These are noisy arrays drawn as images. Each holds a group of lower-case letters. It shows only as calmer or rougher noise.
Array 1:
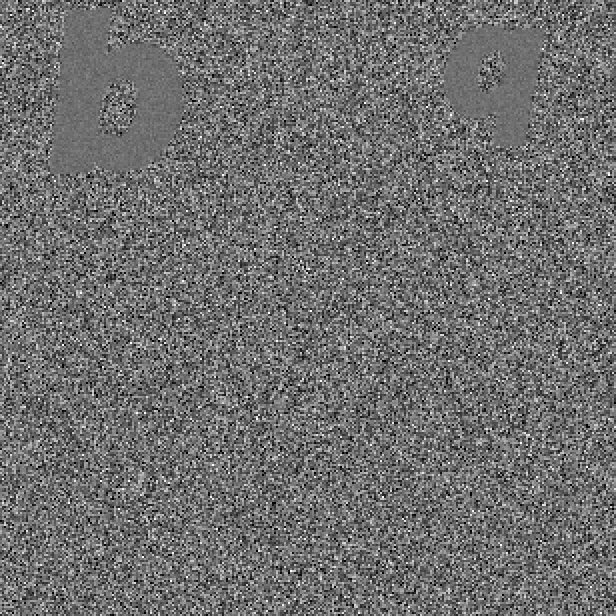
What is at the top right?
q
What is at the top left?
b
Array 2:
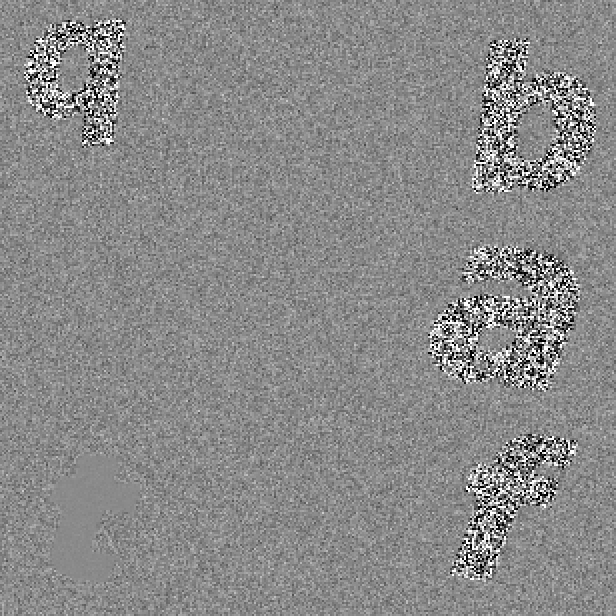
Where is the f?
bottom right
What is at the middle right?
a
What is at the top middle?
nothing
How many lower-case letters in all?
5
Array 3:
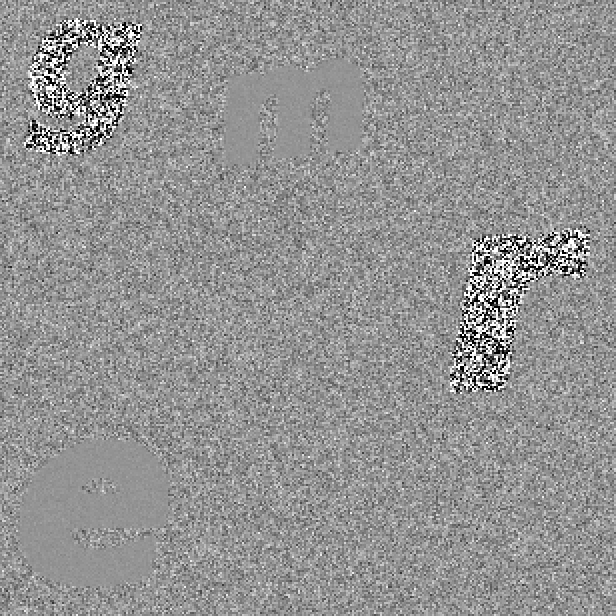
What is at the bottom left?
e
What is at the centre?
nothing
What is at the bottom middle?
nothing
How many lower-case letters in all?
4
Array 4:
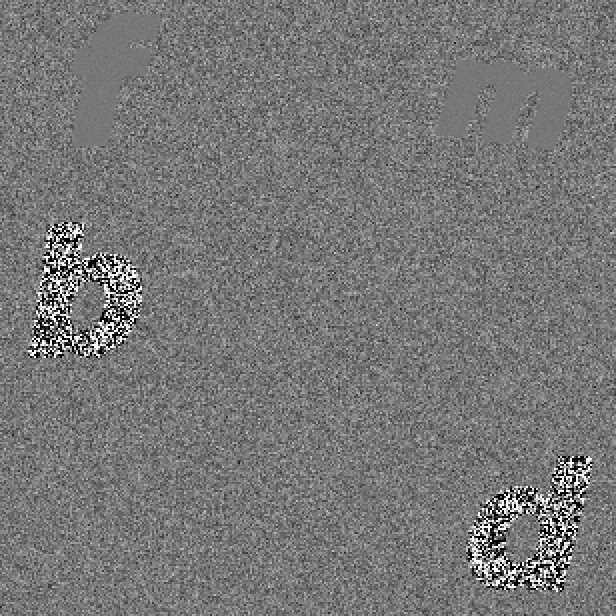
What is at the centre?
nothing
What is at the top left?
f
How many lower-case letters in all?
4
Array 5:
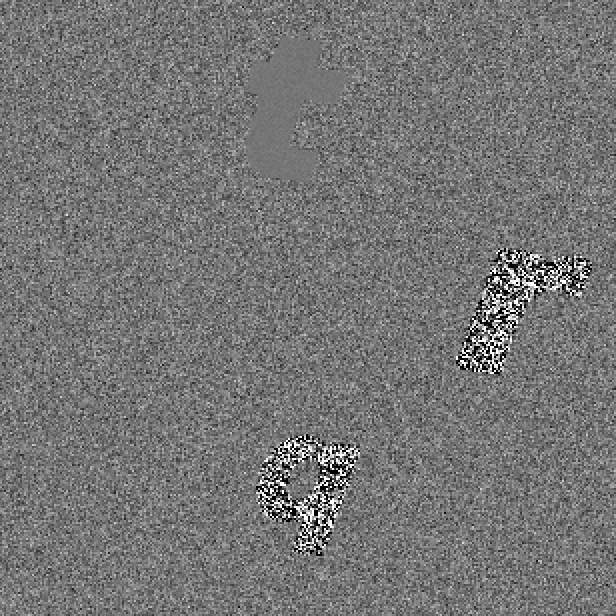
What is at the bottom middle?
q
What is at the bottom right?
nothing
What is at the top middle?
t
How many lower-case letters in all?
3
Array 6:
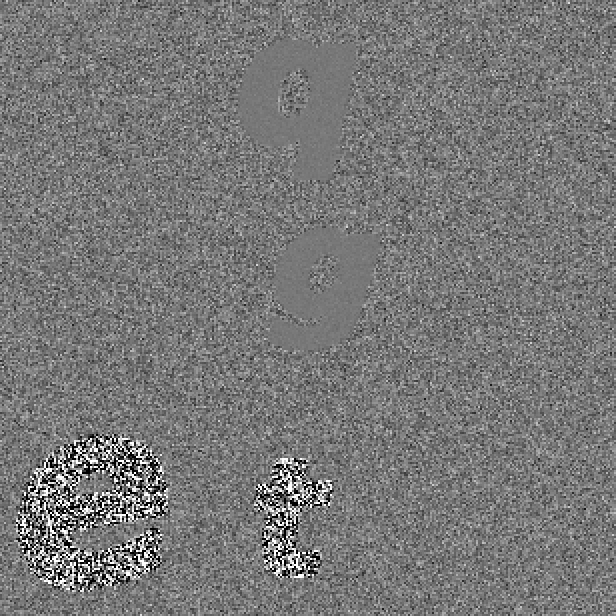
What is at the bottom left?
e
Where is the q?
top middle
